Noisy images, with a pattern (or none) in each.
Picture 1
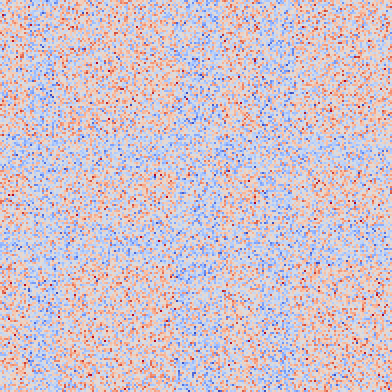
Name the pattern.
bands of rows crossing bands of columns
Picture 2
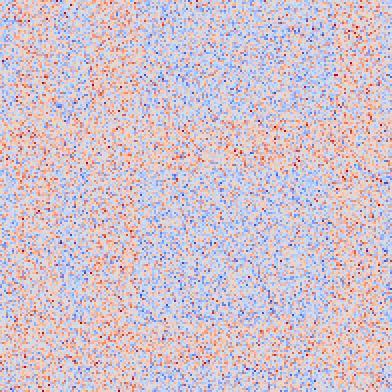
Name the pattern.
bands of rows crossing bands of columns
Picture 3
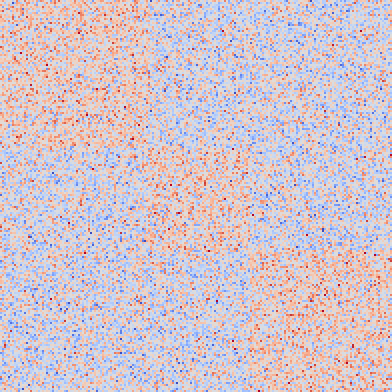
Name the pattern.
blocks along the diagonal
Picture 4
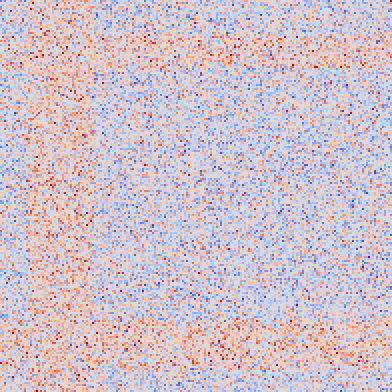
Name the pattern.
bands of rows crossing bands of columns
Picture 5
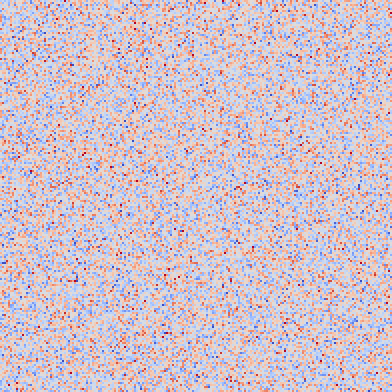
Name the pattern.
only noise
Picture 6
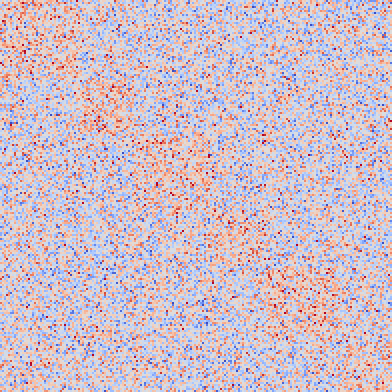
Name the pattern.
blocks along the diagonal
